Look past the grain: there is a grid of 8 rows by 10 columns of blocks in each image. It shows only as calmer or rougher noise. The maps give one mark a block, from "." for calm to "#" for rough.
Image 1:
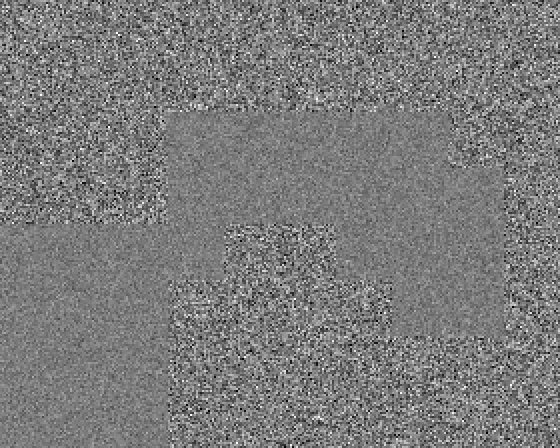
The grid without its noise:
# # # # # # # # # #
# # # # # # # # # #
# # # . . . . . # #
# # # . . . . . . #
. . . . # # . . . #
. . . # # # # . . #
. . . # # # # # # #
. . . # # # # # # #
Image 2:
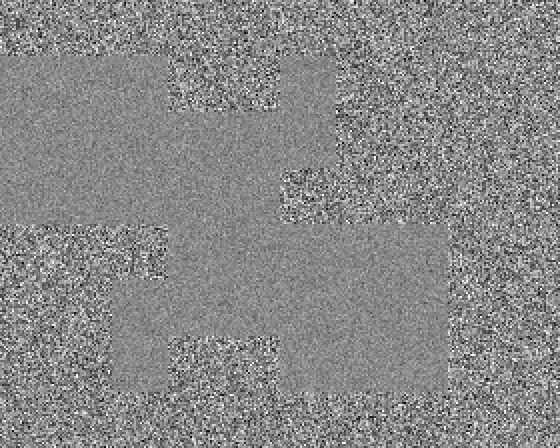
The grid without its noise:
# # # # # # # # # #
. . . # # . # # # #
. . . . . . # # # #
. . . . . # # # # #
# # # . . . . . # #
# # . . . . . . # #
# # . # # . . . # #
# # # # # # # # # #
